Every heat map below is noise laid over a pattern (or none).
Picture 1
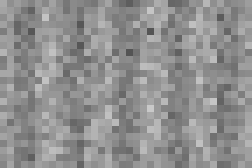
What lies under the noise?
vertical stripes
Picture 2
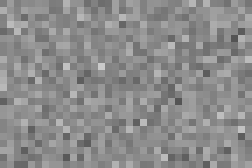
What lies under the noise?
only noise
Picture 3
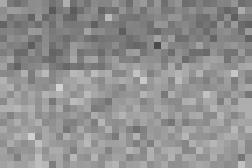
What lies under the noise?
a sharp edge
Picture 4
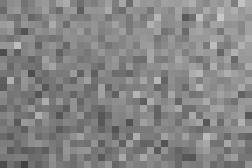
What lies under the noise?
a smooth slope
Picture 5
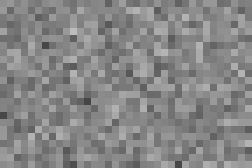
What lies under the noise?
only noise
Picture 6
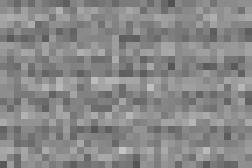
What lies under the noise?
horizontal stripes
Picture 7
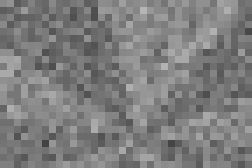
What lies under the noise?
spokes from one point
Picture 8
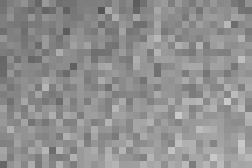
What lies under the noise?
a smooth slope
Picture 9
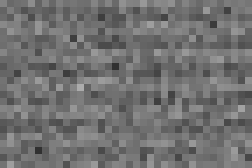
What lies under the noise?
horizontal stripes
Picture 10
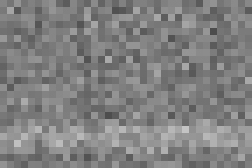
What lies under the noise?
one horizontal stripe
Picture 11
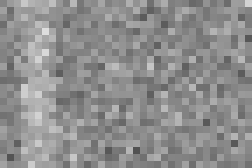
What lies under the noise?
one vertical stripe
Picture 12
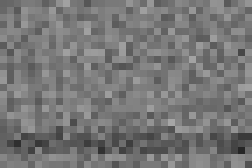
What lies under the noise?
one horizontal stripe
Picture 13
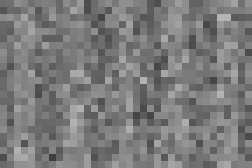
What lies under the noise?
vertical stripes
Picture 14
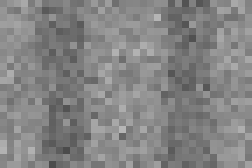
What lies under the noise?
vertical stripes
